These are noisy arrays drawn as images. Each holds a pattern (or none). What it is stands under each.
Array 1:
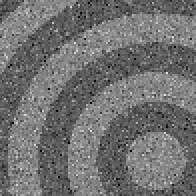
rings round one point
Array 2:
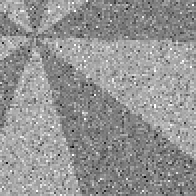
spokes from one point
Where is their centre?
top left
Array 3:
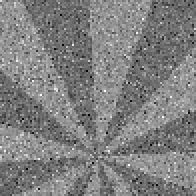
spokes from one point
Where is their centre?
bottom middle
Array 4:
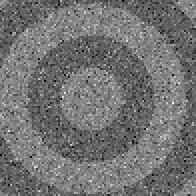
rings round one point
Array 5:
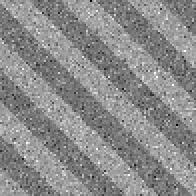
diagonal stripes
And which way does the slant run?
top left to bottom right
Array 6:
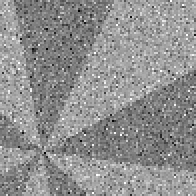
spokes from one point
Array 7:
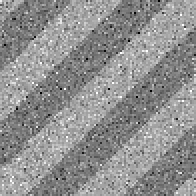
diagonal stripes
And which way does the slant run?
bottom left to top right
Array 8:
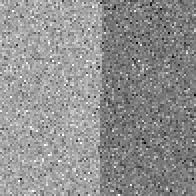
a sharp edge
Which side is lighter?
left
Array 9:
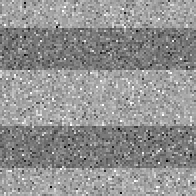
horizontal stripes
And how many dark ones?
2
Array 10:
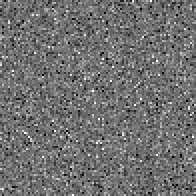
only noise
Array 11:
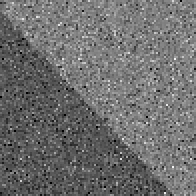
a sharp edge
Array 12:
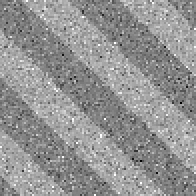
diagonal stripes
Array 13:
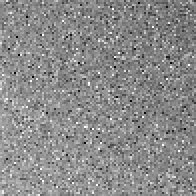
a smooth slope
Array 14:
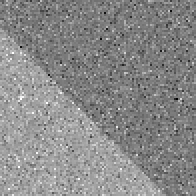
a sharp edge
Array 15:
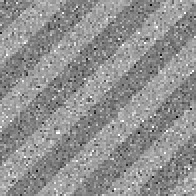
diagonal stripes
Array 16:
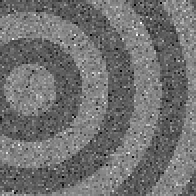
rings round one point
